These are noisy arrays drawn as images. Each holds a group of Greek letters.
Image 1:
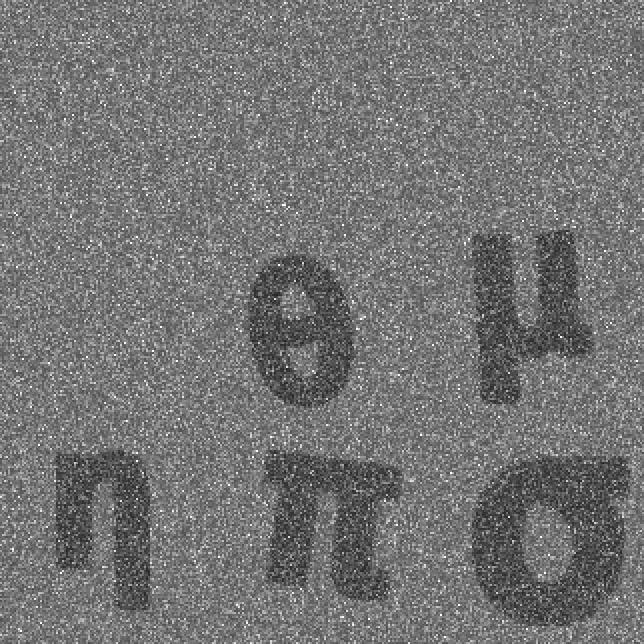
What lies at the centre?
theta
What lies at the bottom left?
eta
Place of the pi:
bottom middle
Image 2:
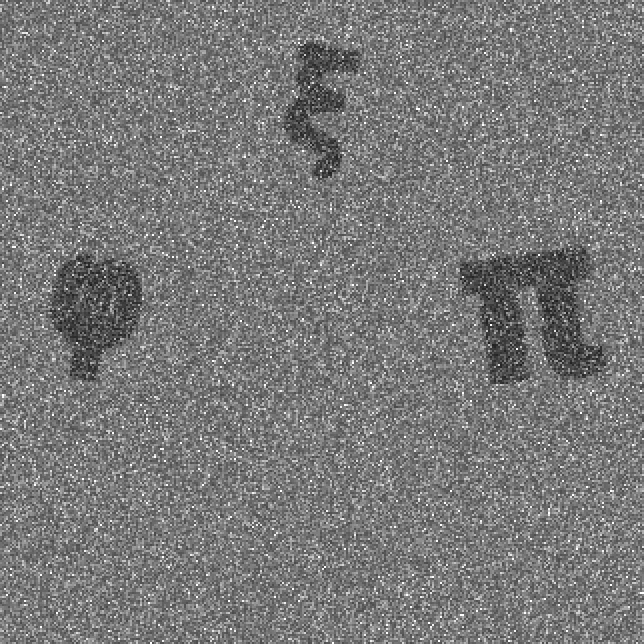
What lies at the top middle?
xi
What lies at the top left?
nothing
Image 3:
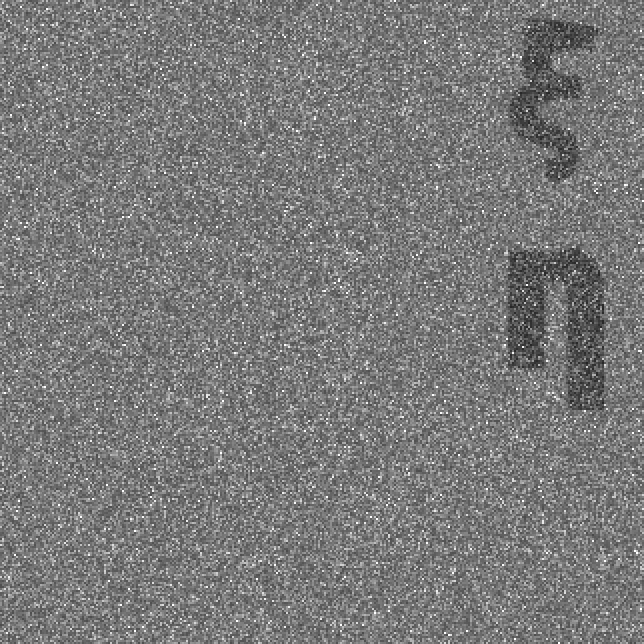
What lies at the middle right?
eta
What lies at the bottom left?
nothing
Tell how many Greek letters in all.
2
